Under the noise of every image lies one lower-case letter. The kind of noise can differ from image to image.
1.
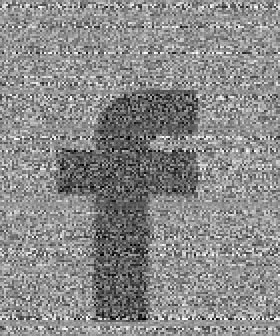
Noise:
rows of uneven size
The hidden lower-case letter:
f
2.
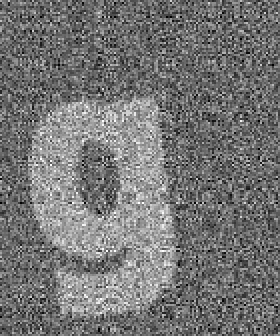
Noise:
low rank plus noise
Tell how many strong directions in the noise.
three or four
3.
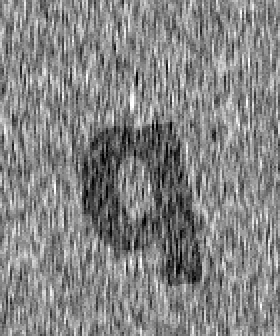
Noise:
streaked along the columns
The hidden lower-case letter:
q
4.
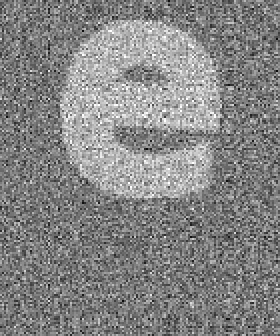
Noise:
low rank plus noise
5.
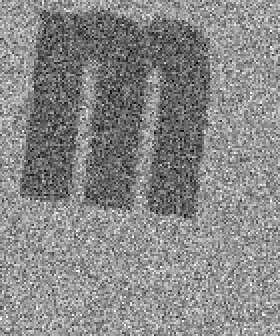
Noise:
independent entries
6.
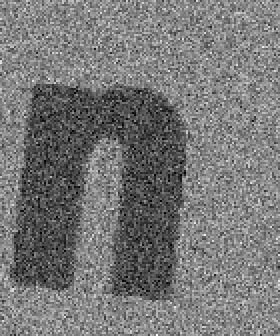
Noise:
independent entries
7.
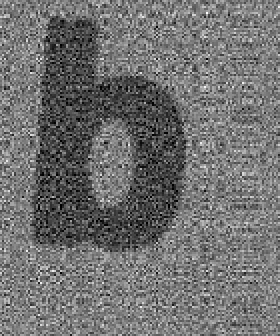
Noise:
low rank plus noise
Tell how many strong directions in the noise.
three or four
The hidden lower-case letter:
b
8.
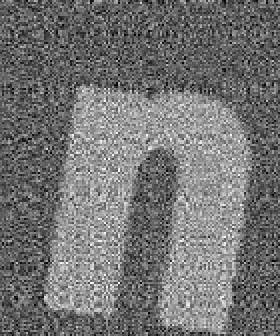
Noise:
low rank plus noise
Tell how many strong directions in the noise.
three or four
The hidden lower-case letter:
n
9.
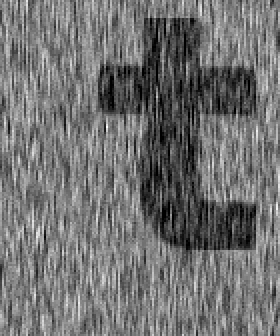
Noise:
streaked along the columns
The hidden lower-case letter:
t
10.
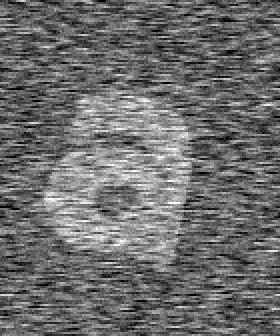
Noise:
streaked along the rows
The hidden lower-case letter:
a
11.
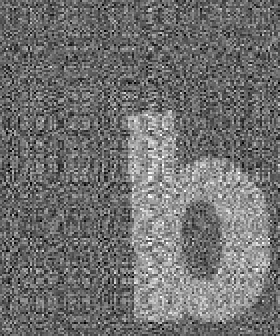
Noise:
low rank plus noise
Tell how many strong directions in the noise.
two
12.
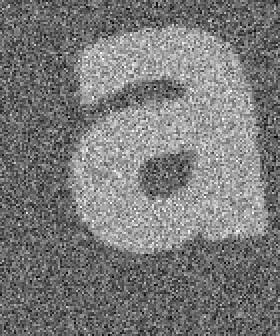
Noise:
independent entries
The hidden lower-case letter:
a
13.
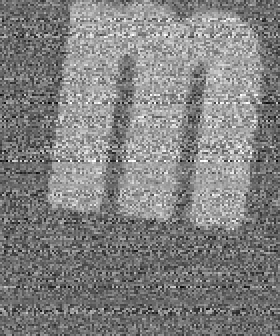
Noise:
rows of uneven size
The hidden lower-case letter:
m
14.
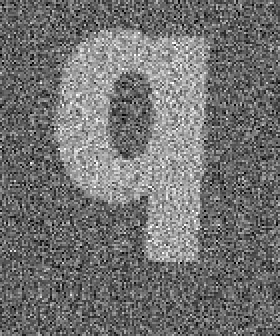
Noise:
low rank plus noise
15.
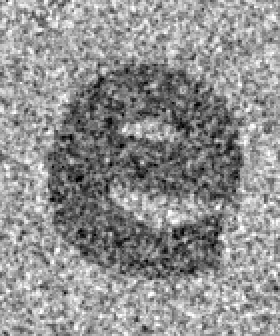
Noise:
blotchy
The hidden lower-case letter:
e
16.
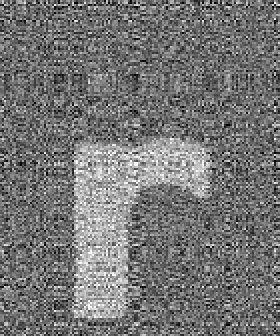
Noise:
low rank plus noise
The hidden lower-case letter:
r
